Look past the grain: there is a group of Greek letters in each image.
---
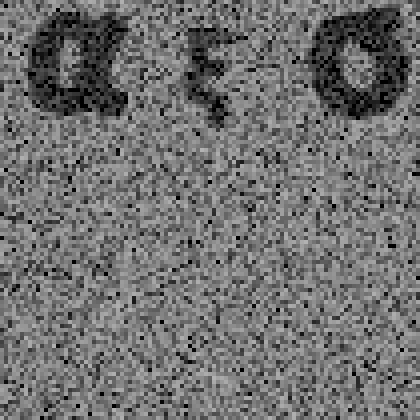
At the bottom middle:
nothing
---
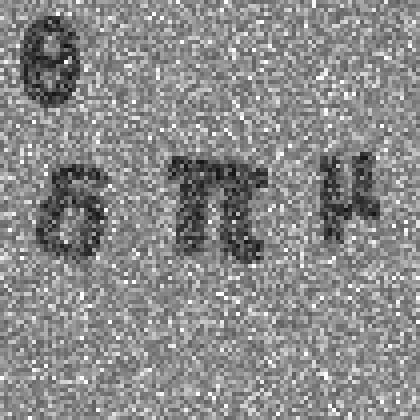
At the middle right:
mu
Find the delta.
middle left
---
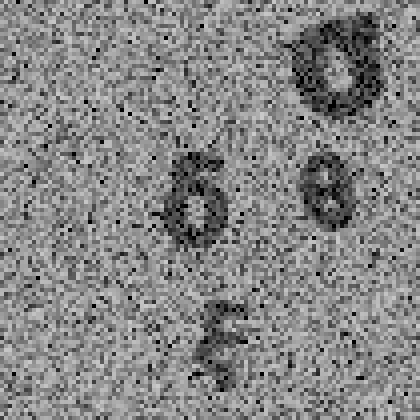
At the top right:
sigma
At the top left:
nothing
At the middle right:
theta
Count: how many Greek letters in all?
4
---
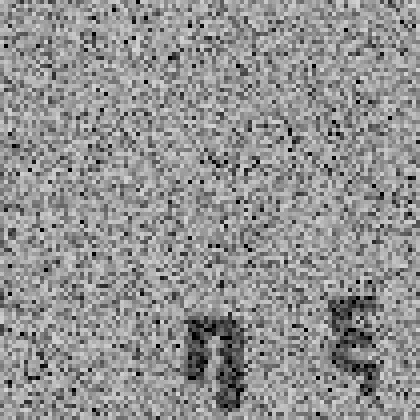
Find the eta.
bottom middle
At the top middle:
nothing
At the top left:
nothing
